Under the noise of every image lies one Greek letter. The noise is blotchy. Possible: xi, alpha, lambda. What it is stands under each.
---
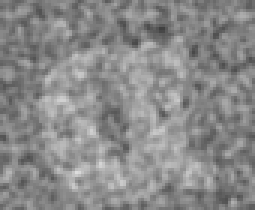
alpha
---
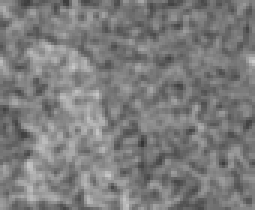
lambda
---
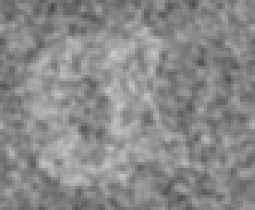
alpha
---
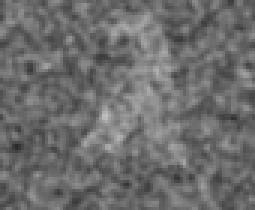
lambda
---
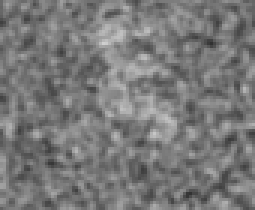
xi
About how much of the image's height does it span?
two thirds
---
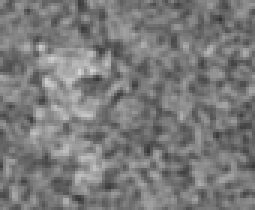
xi
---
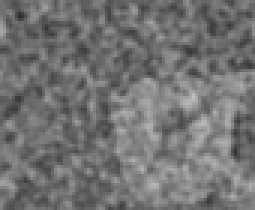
alpha
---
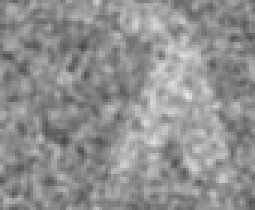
lambda
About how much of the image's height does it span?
nearly all
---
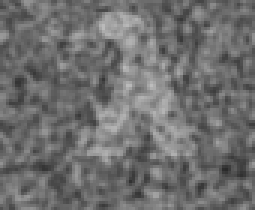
lambda
